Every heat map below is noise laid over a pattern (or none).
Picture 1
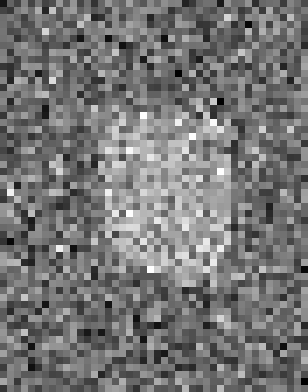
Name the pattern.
one block
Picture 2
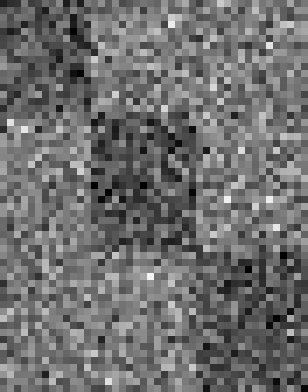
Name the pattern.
blocks along the diagonal
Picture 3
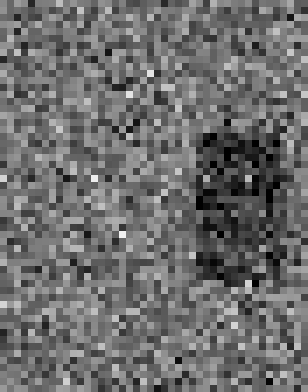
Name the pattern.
one block
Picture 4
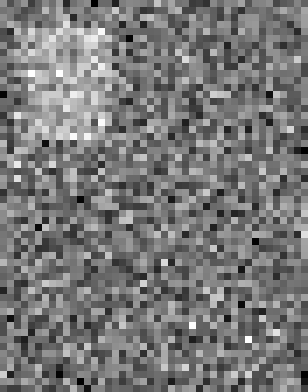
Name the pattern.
one block
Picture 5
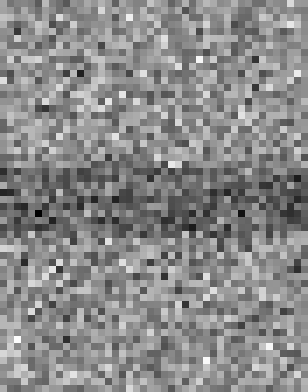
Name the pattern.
one band of rows
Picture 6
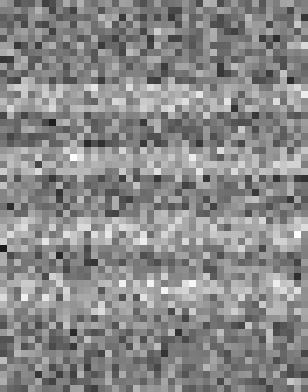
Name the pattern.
bands of rows
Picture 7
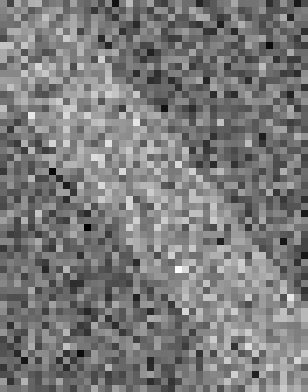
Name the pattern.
a diagonal band
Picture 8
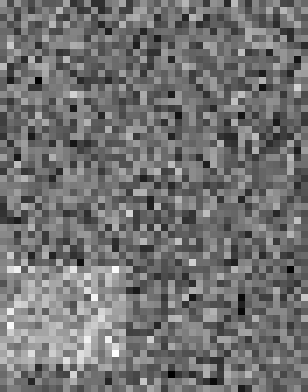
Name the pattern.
one block
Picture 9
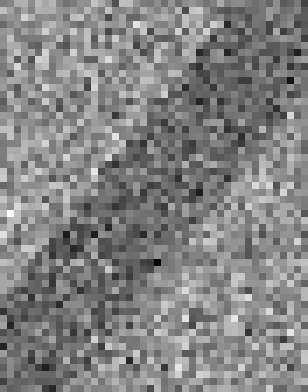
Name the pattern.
a diagonal band
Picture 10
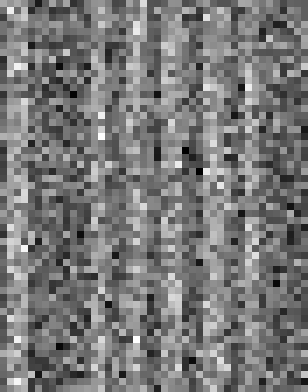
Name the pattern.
bands of columns
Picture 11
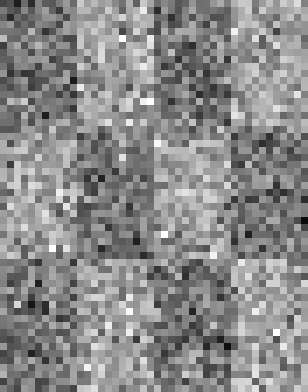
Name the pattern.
a checkerboard
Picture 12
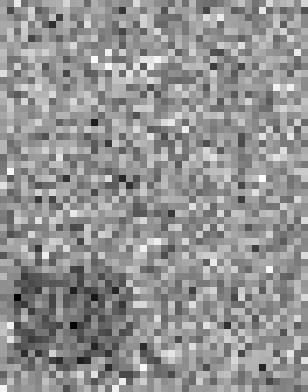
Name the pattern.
one block
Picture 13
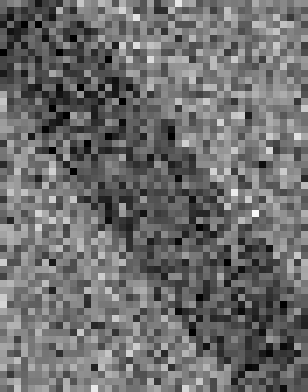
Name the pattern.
a diagonal band
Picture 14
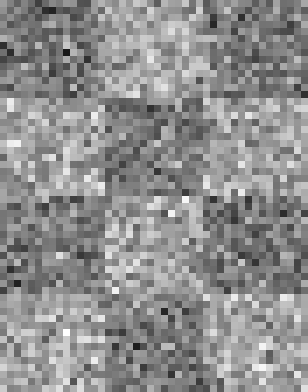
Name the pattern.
a checkerboard
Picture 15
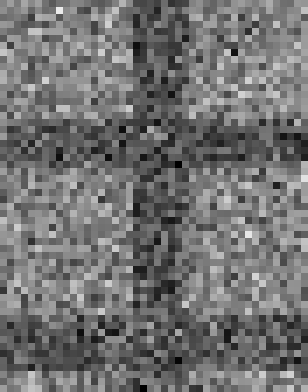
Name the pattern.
bands of rows crossing bands of columns
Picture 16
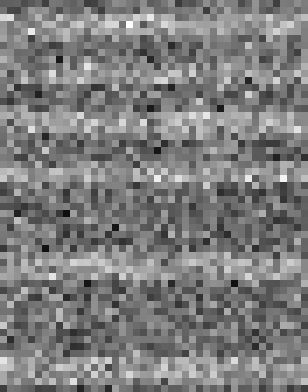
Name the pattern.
bands of rows
